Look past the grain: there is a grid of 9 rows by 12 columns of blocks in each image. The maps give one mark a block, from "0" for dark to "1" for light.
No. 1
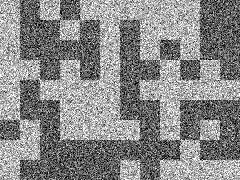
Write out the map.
1 0 1 0 1 1 1 1 1 1 0 0
1 0 0 1 0 1 0 1 1 1 0 0
1 0 0 0 0 1 0 1 0 1 0 0
1 1 0 1 0 1 0 0 1 0 1 0
1 0 1 1 1 1 0 1 1 1 1 1
1 0 0 1 1 1 0 0 1 0 0 0
0 1 0 1 1 1 1 0 1 0 1 0
1 1 0 0 0 0 0 0 0 1 0 0
1 0 0 0 0 0 1 0 1 1 1 1
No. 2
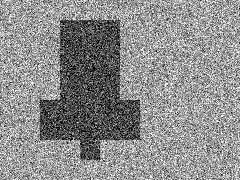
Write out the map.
1 1 1 1 1 1 1 1 1 1 1 1
1 1 1 0 0 0 1 1 1 1 1 1
1 1 1 0 0 0 1 1 1 1 1 1
1 1 1 0 0 0 1 1 1 1 1 1
1 1 1 0 0 0 1 1 1 1 1 1
1 1 0 0 0 0 0 1 1 1 1 1
1 1 0 0 0 0 0 1 1 1 1 1
1 1 1 1 0 1 1 1 1 1 1 1
1 1 1 1 1 1 1 1 1 1 1 1
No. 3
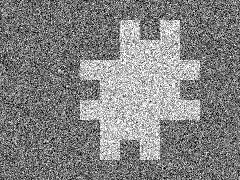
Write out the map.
0 0 0 0 0 0 0 0 0 0 0 0
0 0 0 0 0 0 1 0 1 0 0 0
0 0 0 0 0 0 1 1 1 0 0 0
0 0 0 0 1 1 1 1 1 1 0 0
0 0 0 0 0 1 1 1 1 0 0 0
0 0 0 0 1 1 1 1 1 1 0 0
0 0 0 0 0 1 1 1 0 0 0 0
0 0 0 0 0 1 0 1 0 0 0 0
0 0 0 0 0 0 0 0 0 0 0 0
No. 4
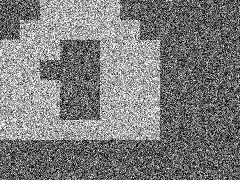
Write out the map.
0 0 1 1 1 1 0 0 0 0 0 0
0 1 1 1 1 1 1 0 0 0 0 0
1 1 1 0 0 1 1 1 0 0 0 0
1 1 0 0 0 1 1 1 0 0 0 0
1 1 1 0 0 1 1 1 0 0 0 0
1 1 1 0 0 1 1 1 0 0 0 0
1 1 1 1 1 1 1 1 0 0 0 0
0 0 0 0 0 0 0 0 0 0 0 0
0 0 0 0 0 0 0 0 0 0 0 0
